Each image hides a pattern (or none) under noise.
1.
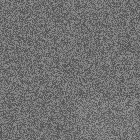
one block
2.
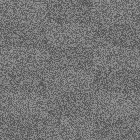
a checkerboard
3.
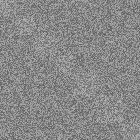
blocks along the diagonal
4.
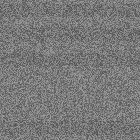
bands of rows
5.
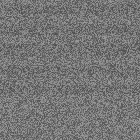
bands of rows
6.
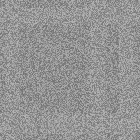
bands of rows crossing bands of columns
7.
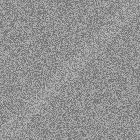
a diagonal band
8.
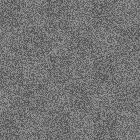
a checkerboard
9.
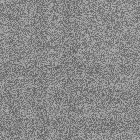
bands of rows crossing bands of columns
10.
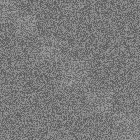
blocks along the diagonal
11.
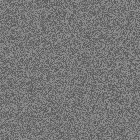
only noise
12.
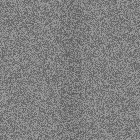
one band of columns
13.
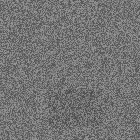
one block
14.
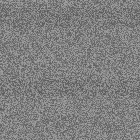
bands of rows
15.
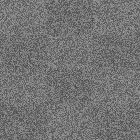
a checkerboard
